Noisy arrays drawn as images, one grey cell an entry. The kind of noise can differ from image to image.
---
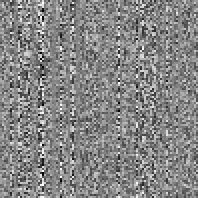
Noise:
columns of uneven size
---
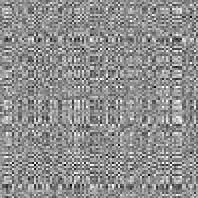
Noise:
low rank plus noise
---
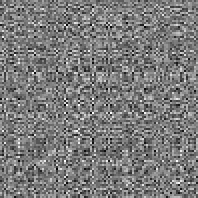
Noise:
low rank plus noise
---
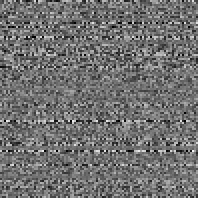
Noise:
rows of uneven size
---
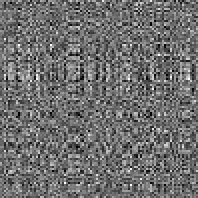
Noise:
low rank plus noise
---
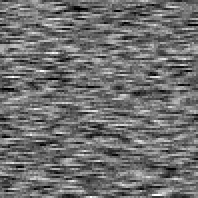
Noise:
streaked along the rows
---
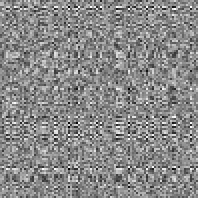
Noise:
low rank plus noise
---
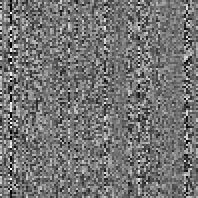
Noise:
columns of uneven size
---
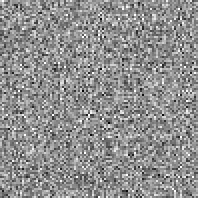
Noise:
low rank plus noise
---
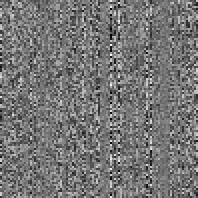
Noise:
columns of uneven size
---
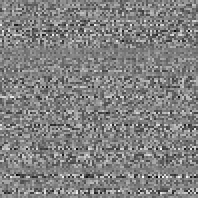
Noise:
rows of uneven size
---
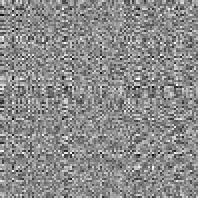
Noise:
low rank plus noise
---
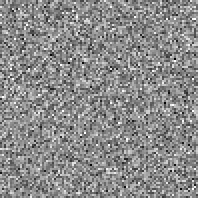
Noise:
independent entries
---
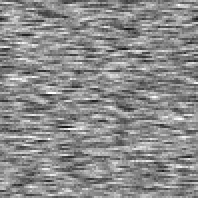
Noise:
streaked along the rows
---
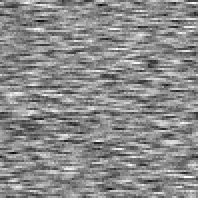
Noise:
streaked along the rows
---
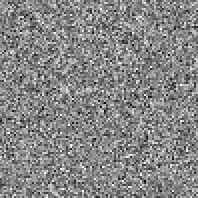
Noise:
independent entries
